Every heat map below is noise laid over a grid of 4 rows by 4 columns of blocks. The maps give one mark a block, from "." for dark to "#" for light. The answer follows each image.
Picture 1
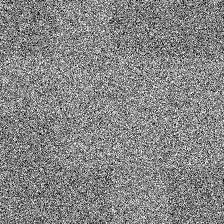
. # . .
# # # #
. # # #
. . # .
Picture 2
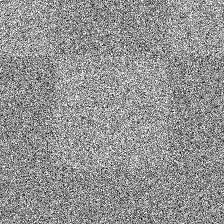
# . . #
. # # .
. # # .
. . . .
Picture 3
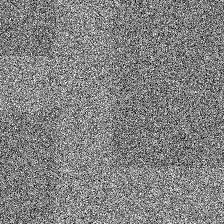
. # . .
# # . .
. # . .
. # # #
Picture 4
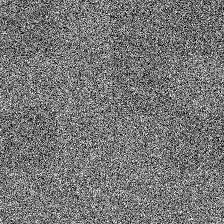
. # . .
# # . #
. # # .
# # # #
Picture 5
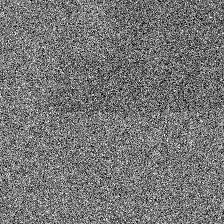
# # . .
# . . .
# # # #
# # # #
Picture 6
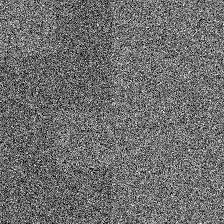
# . # #
. . # #
. # # #
. . # #
